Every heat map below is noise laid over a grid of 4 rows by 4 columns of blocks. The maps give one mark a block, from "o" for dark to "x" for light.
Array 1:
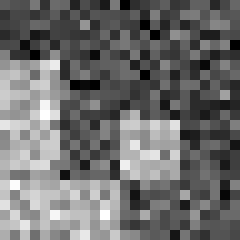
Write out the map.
o o o o
x o o o
x o x o
x x o o
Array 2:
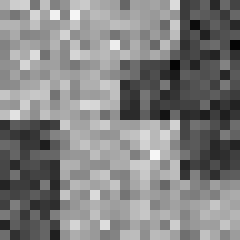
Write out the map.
x x x o
x x o o
o x x o
o x x x
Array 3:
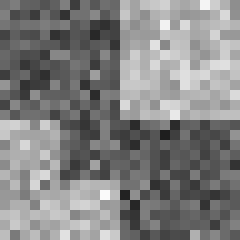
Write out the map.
o o x x
o o x x
x o o o
x x o o
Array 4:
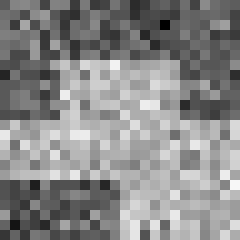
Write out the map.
o o o o
o x x o
x x x x
o o x x
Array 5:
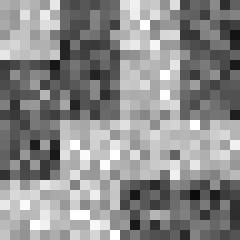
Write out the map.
x o x o
o o x o
o x x x
x x o o
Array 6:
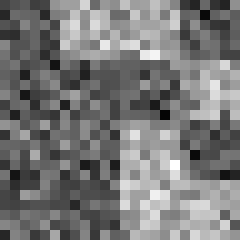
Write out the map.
o x x o
o o o x
o o x o
o o x x
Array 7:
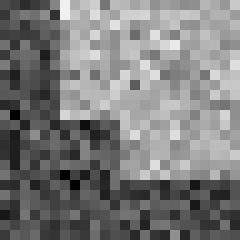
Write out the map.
o x x x
o x x x
o o x x
o o o o
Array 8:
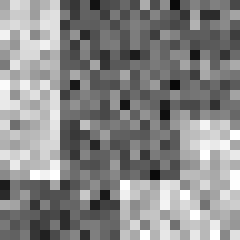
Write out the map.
x o o o
x o o o
x o o x
o o x x
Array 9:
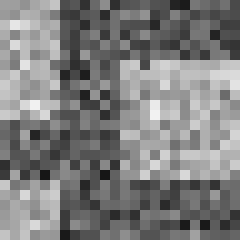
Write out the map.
x o o o
x o x x
o o x x
x o o o
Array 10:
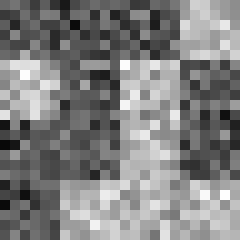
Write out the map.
o o o x
x o x o
o o x o
o x x x
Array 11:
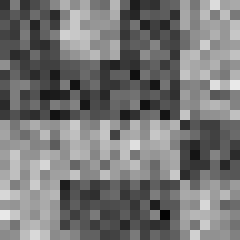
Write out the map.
o x o x
o o o x
x x x o
x o o x
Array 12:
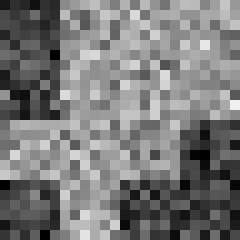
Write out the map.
o x x x
o x x x
x x x o
o x o o
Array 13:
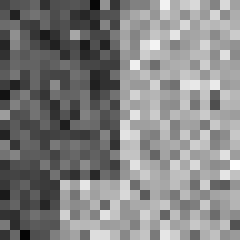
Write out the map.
o o x x
o o x x
o o x x
o x x x
